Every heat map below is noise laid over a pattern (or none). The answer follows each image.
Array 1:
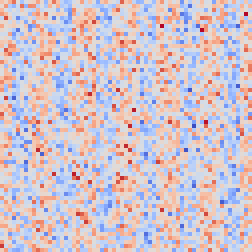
vertical stripes
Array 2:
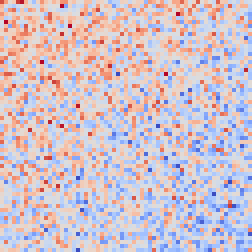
a smooth slope
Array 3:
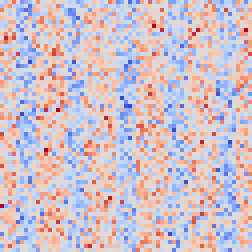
vertical stripes
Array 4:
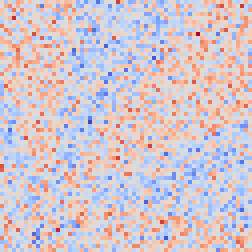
spokes from one point
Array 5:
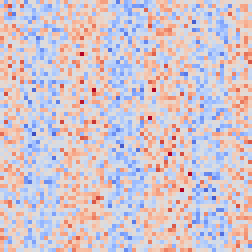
vertical stripes
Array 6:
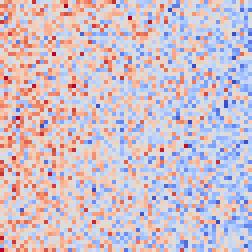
a smooth slope
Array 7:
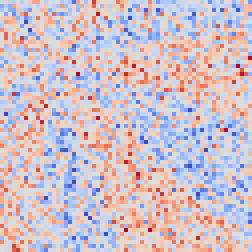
spokes from one point
